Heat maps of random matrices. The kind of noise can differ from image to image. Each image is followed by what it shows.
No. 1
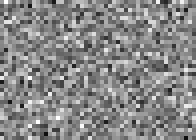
independent entries
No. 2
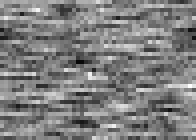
streaked along the rows
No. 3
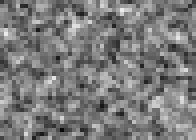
blotchy
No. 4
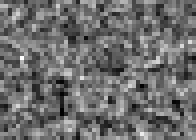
blotchy
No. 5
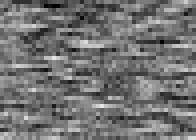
streaked along the rows
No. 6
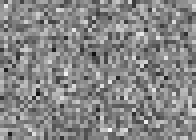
independent entries
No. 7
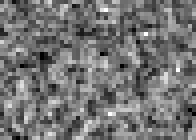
blotchy
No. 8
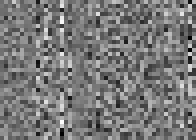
columns of uneven size
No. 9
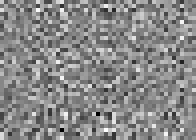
low rank plus noise
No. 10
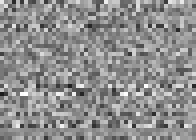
rows of uneven size
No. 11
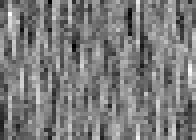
streaked along the columns
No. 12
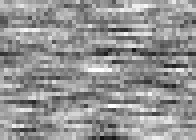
streaked along the rows
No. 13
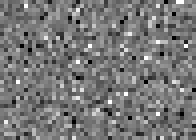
heavy tails
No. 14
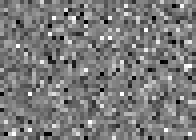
heavy tails
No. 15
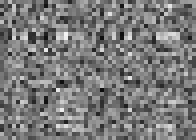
low rank plus noise
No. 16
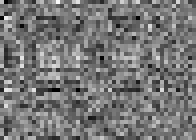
low rank plus noise
